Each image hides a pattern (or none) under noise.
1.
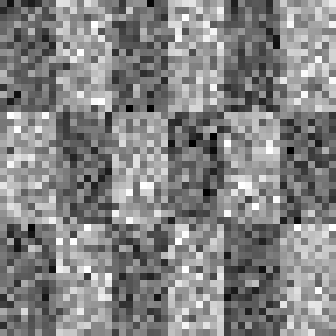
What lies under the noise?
a checkerboard
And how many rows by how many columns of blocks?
3 by 6
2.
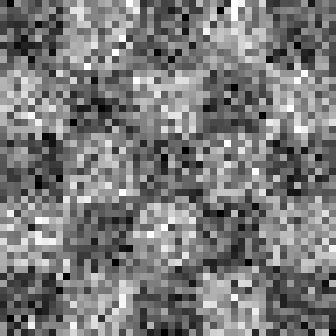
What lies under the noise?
a checkerboard
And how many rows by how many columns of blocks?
5 by 5
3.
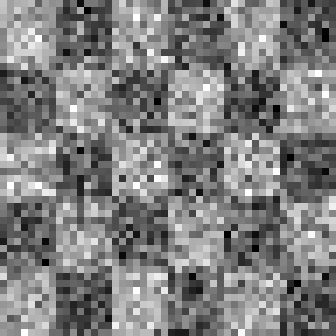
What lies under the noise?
a checkerboard
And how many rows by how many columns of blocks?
5 by 6
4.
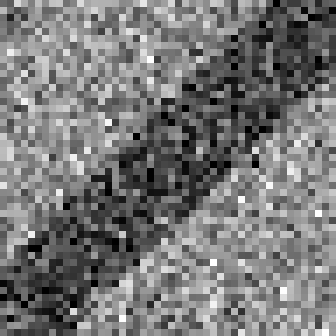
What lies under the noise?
a diagonal band
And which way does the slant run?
bottom left to top right
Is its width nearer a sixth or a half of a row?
a half
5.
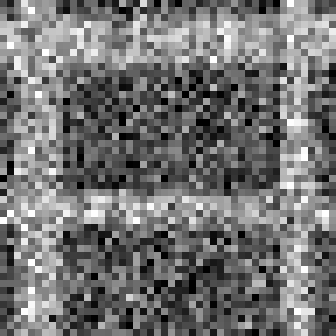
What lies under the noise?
bands of rows crossing bands of columns
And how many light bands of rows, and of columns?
2 and 2
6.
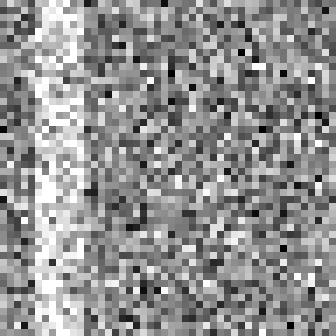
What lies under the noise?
one band of columns
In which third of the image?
left
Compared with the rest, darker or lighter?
lighter
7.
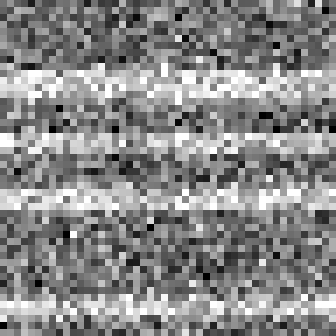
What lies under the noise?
bands of rows
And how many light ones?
4
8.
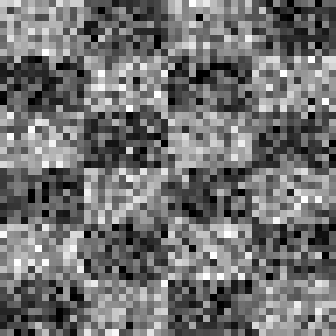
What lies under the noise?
a checkerboard
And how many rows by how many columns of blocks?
6 by 4
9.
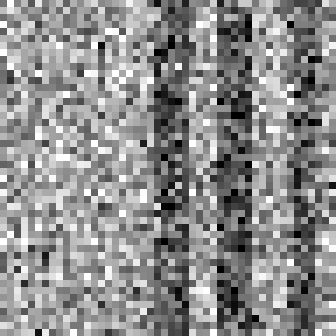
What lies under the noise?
bands of columns
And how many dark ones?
3
